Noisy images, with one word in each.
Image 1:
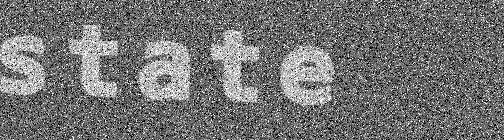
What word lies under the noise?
state
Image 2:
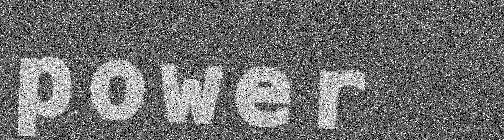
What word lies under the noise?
power
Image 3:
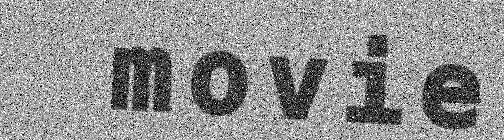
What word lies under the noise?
movie
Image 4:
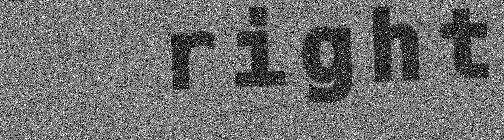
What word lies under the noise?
right
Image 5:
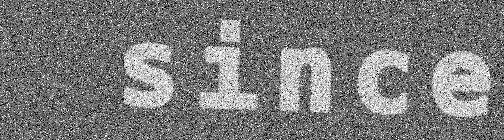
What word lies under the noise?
since
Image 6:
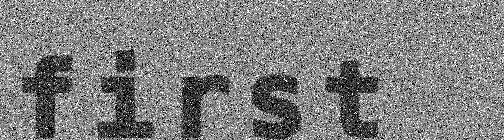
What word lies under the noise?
first
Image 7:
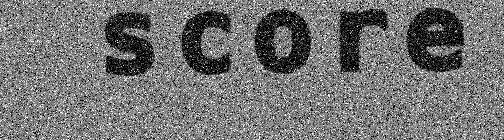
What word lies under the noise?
score
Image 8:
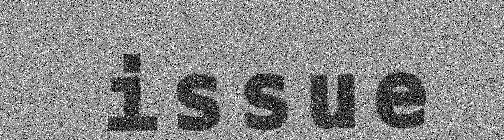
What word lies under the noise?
issue
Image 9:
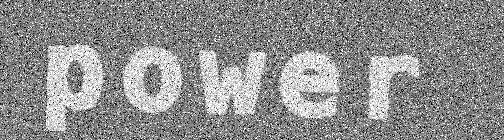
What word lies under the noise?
power
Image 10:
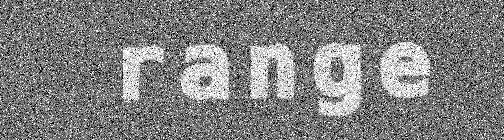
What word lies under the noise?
range
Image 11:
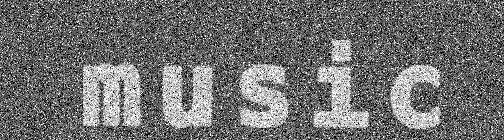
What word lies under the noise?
music
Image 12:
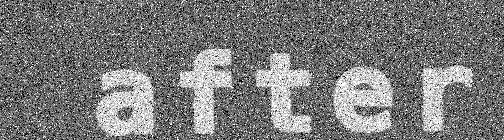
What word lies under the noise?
after
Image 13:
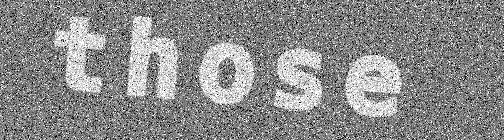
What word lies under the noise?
those
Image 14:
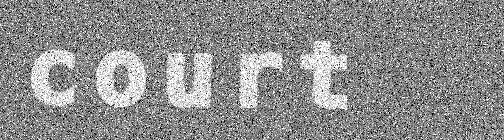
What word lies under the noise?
court
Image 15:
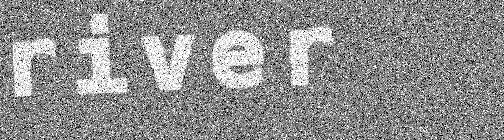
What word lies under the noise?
river
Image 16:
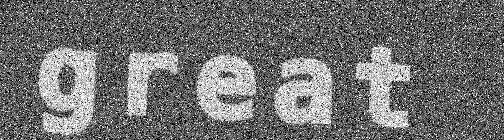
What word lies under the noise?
great
